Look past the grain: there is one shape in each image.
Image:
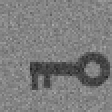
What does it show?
dark key
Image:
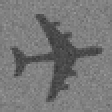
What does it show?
dark airplane
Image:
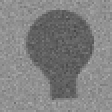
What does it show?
dark light bulb
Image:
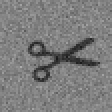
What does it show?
dark pair of scissors
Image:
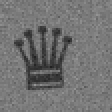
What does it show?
dark chess queen
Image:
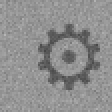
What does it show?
dark gear
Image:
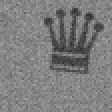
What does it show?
dark chess queen
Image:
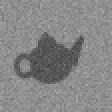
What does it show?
dark teapot
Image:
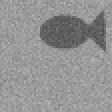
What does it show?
dark fish
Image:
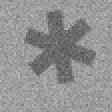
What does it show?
dark asterisk
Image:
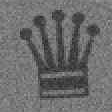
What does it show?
dark chess queen
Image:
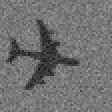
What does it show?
dark airplane
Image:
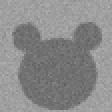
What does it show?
dark bear's head
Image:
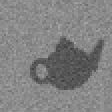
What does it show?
dark teapot
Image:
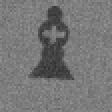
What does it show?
dark chess bishop
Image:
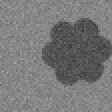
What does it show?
dark flower
